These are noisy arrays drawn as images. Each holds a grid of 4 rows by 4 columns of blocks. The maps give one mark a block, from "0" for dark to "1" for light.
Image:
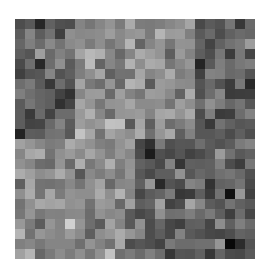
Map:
0 1 1 0
0 1 1 0
1 1 0 0
1 1 0 0
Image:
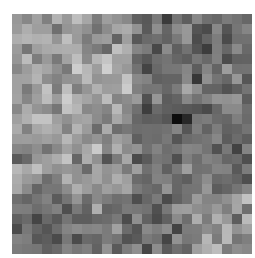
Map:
1 1 0 0
1 1 0 0
1 1 0 0
0 0 0 1
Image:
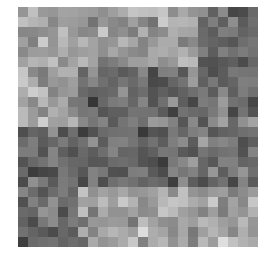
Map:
1 1 1 0
1 0 0 0
0 0 0 0
0 1 1 1
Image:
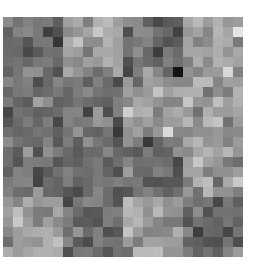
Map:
0 1 0 1
0 0 1 1
0 0 0 1
1 0 1 0
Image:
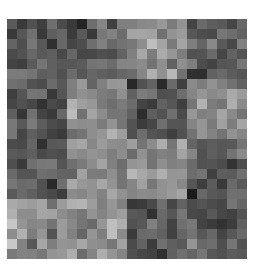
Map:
0 0 1 0
0 1 0 1
0 1 1 0
1 1 0 0
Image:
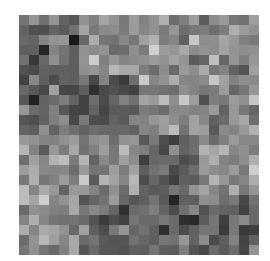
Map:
0 1 1 1
0 0 1 1
1 1 0 1
1 0 0 0
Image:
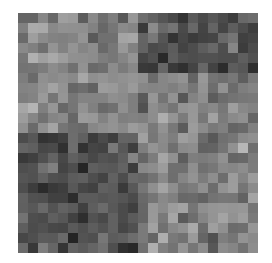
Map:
1 1 0 0
1 1 1 1
0 0 1 1
0 0 1 1
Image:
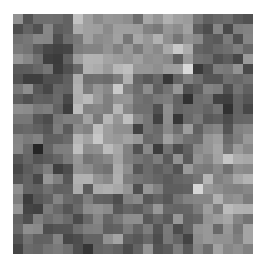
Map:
0 1 1 0
0 1 0 0
0 1 0 1
0 0 0 1
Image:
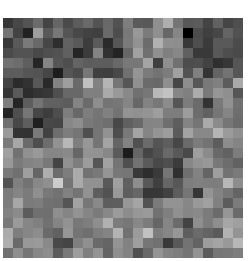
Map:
0 0 1 0
0 1 1 1
1 1 0 1
1 1 1 1
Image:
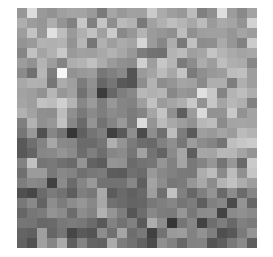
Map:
1 1 1 1
1 0 1 1
0 0 0 1
0 0 0 0
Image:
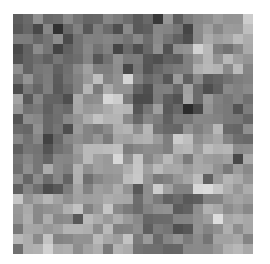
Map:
0 0 0 1
0 1 0 0
0 1 1 1
1 1 0 1
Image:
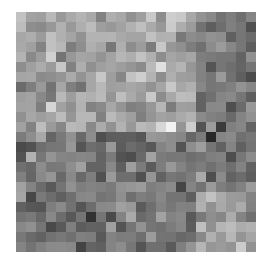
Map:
1 1 1 0
1 1 1 0
0 0 0 0
0 0 0 1
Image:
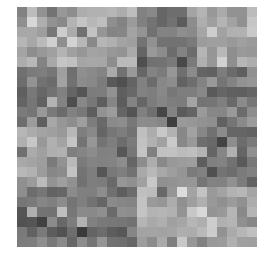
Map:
1 1 0 1
0 0 0 0
1 0 1 0
0 0 1 1
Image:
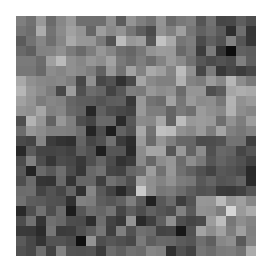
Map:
1 1 1 0
1 0 1 1
0 0 1 0
0 0 0 1
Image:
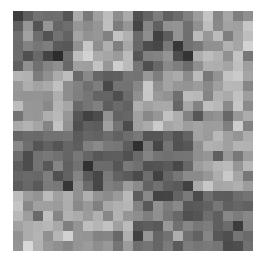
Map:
0 1 0 1
1 0 1 1
0 0 0 1
1 1 0 0
